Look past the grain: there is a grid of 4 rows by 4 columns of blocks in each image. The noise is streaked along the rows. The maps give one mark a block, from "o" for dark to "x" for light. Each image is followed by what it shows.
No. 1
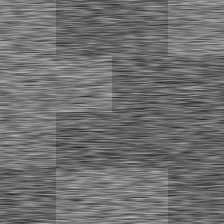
x o o x
x x o o
x o o o
o x x o
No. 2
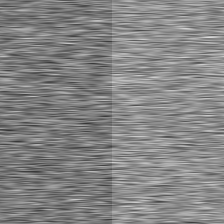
o o x x
o o x x
o o x x
o o x x
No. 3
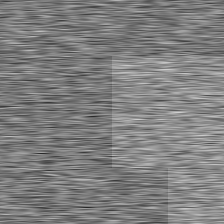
o o o o
o o x x
o o x x
o o o x
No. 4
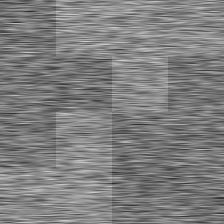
o x x x
o o x o
o x o o
x x o o
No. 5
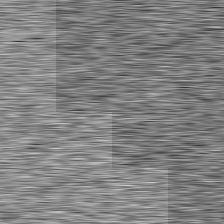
x o o o
x o o o
x x o o
x x x o
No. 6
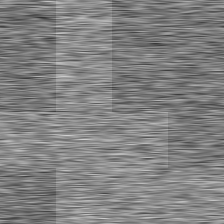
o x o o
o x o o
x x x o
o x x x
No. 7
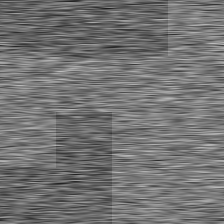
o o o x
x x x x
x o x x
o o x x
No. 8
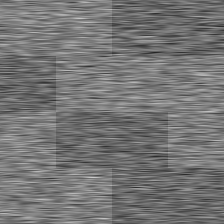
x x o o
o x x x
x o o x
x x o o
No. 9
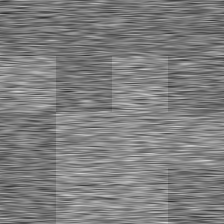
o o o o
x o x o
o x x x
o x x o
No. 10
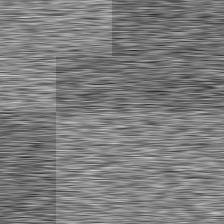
x x o o
x o o o
o x x x
o x x x
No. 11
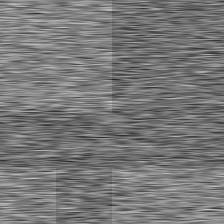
x x o o
x x o o
o o o o
x o x x
